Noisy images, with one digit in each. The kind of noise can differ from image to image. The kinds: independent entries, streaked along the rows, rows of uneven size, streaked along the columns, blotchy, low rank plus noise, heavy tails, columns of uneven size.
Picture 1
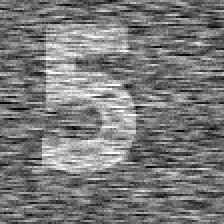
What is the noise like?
streaked along the rows
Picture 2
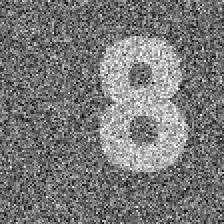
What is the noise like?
independent entries
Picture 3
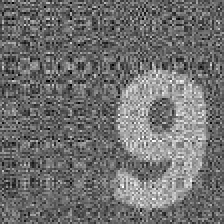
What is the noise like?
low rank plus noise
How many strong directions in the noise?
two
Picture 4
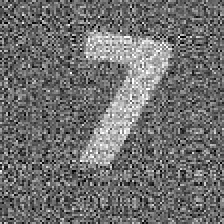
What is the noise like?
low rank plus noise
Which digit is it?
7
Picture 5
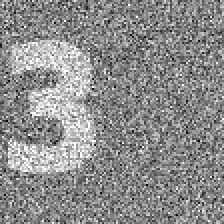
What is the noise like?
independent entries
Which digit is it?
3
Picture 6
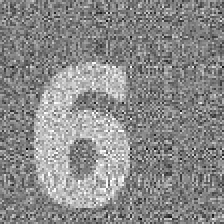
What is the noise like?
low rank plus noise
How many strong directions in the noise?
three or four
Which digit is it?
6
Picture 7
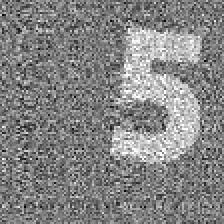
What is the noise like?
low rank plus noise
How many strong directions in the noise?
three or four
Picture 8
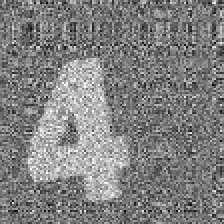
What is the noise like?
low rank plus noise
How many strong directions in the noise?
three or four
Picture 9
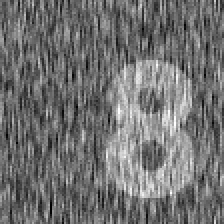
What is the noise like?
streaked along the columns
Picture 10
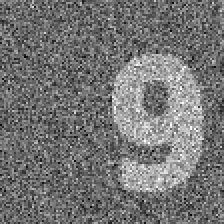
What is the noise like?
independent entries
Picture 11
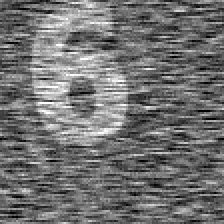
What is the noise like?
streaked along the rows
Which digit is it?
6
